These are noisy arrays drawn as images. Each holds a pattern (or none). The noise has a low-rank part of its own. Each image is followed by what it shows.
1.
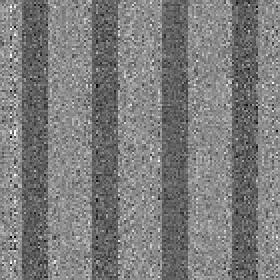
vertical stripes
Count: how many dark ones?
4
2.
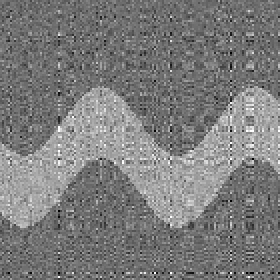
a wavy band
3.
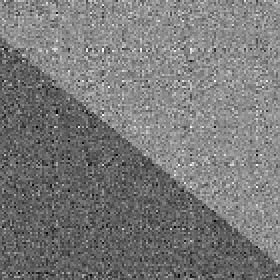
a sharp edge
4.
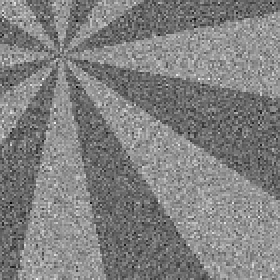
spokes from one point
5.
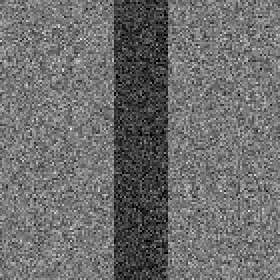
one vertical stripe
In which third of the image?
middle
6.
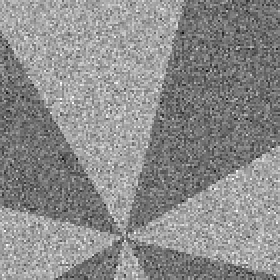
spokes from one point
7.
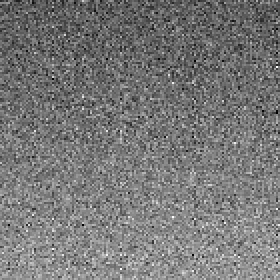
a smooth slope
